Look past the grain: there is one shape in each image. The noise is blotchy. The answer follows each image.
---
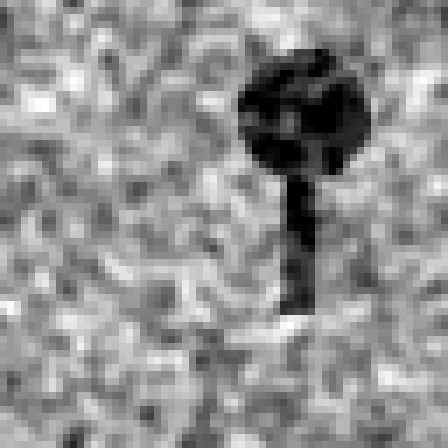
lollipop
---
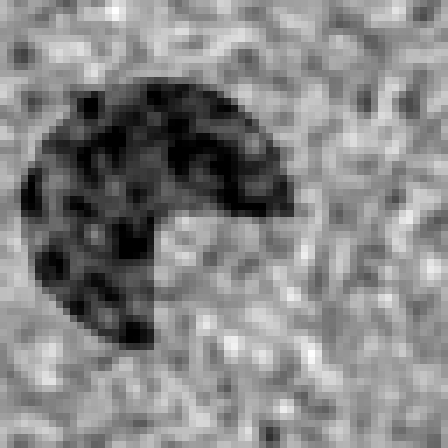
disc with a wedge cut out
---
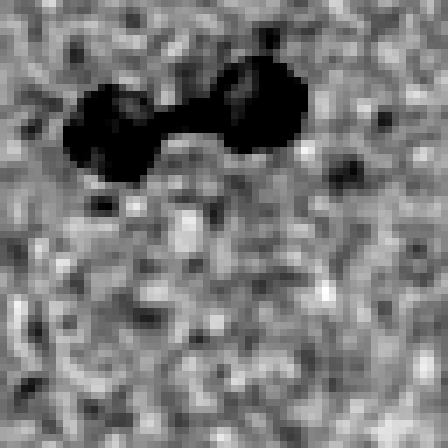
dumbbell
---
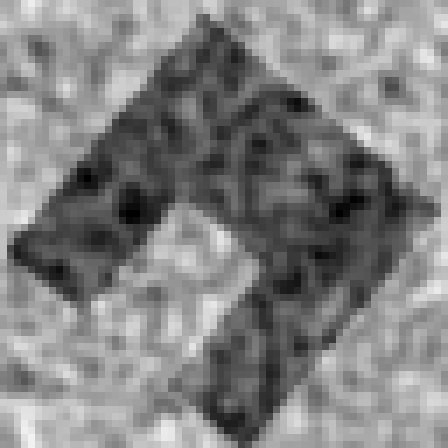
square with a notch
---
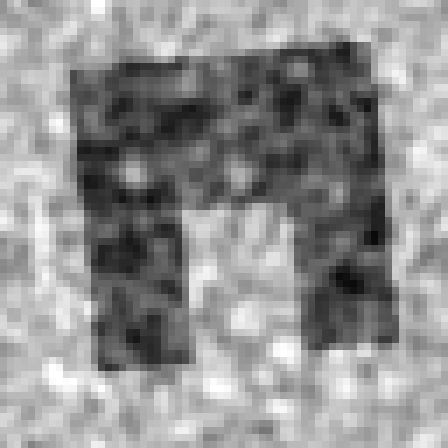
square with a notch
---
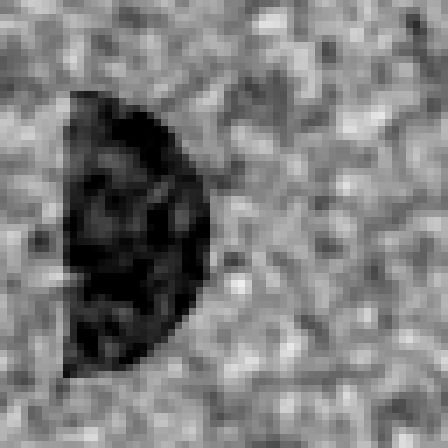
half disc
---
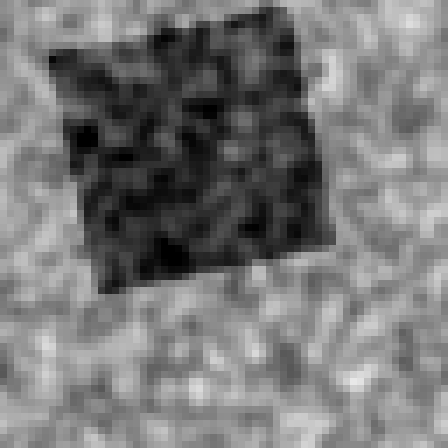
square
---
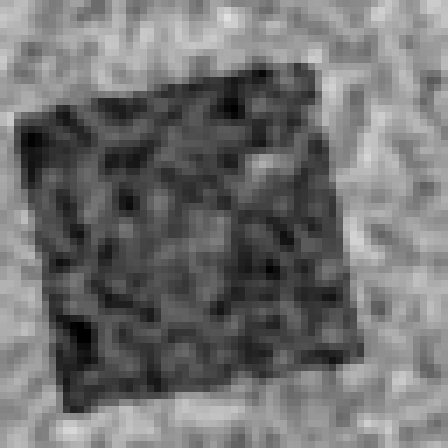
square
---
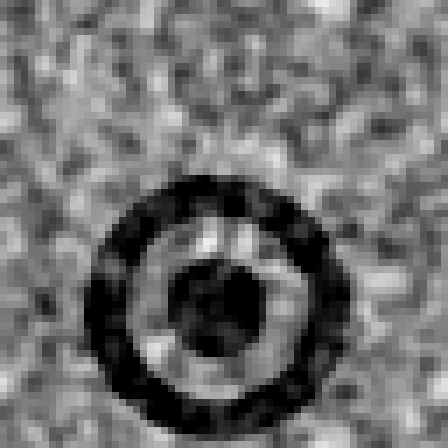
bullseye
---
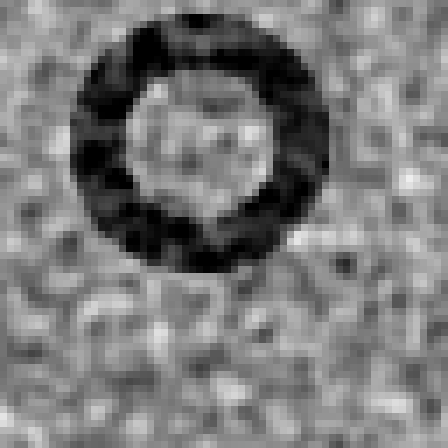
ring
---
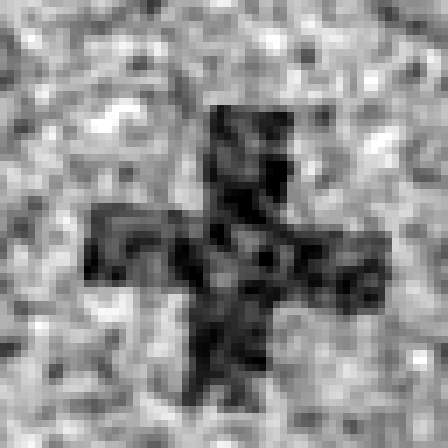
cross
